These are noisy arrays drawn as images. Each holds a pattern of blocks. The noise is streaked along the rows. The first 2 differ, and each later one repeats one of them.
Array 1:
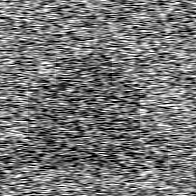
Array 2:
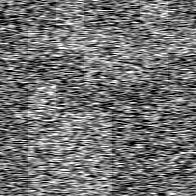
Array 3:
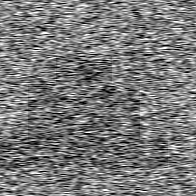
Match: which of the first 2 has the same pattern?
1
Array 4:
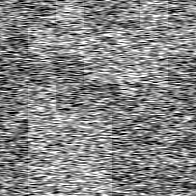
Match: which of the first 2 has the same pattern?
2
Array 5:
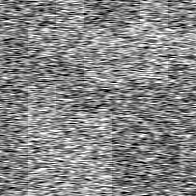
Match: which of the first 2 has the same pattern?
2
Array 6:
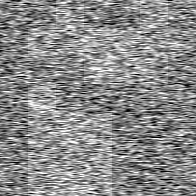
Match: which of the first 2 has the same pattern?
2
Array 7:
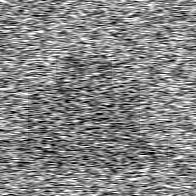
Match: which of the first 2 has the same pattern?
1
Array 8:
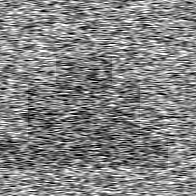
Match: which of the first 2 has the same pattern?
1
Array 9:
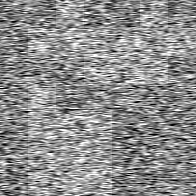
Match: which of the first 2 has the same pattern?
2
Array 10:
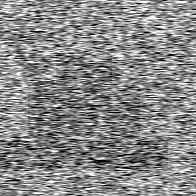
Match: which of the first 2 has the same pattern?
1
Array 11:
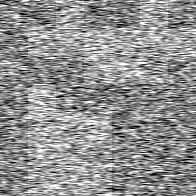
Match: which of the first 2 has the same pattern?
2
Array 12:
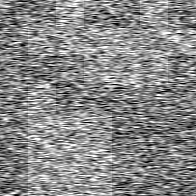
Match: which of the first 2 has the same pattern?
2
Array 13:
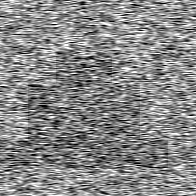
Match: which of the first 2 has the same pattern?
1
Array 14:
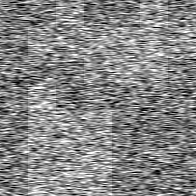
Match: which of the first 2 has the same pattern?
2
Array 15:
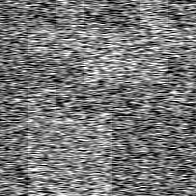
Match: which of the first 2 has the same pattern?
2
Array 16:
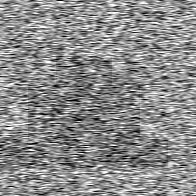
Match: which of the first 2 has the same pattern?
1
